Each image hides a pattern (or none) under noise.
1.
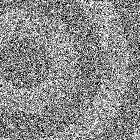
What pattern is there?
rings round one point
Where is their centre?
middle left
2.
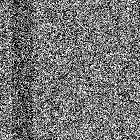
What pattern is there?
one vertical stripe
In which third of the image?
left
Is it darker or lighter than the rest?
darker
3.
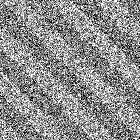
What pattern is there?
diagonal stripes
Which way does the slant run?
top left to bottom right
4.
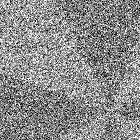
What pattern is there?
spokes from one point
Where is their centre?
bottom right
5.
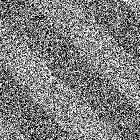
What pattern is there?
diagonal stripes
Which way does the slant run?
top left to bottom right
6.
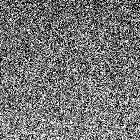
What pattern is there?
a smooth slope
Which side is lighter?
bottom
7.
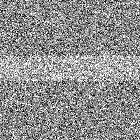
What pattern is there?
one horizontal stripe
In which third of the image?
middle
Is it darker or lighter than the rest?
lighter
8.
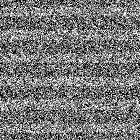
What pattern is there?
horizontal stripes
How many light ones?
6
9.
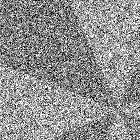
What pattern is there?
spokes from one point
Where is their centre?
bottom right
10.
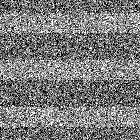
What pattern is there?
horizontal stripes
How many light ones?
3
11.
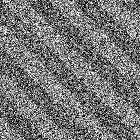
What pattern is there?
diagonal stripes
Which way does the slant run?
top left to bottom right
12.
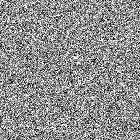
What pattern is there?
only noise
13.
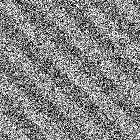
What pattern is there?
diagonal stripes
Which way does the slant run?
top left to bottom right
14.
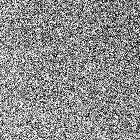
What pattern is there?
a smooth slope
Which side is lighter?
bottom left
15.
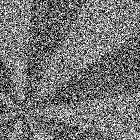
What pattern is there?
spokes from one point
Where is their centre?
bottom left
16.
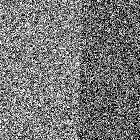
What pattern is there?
a sharp edge
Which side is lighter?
left
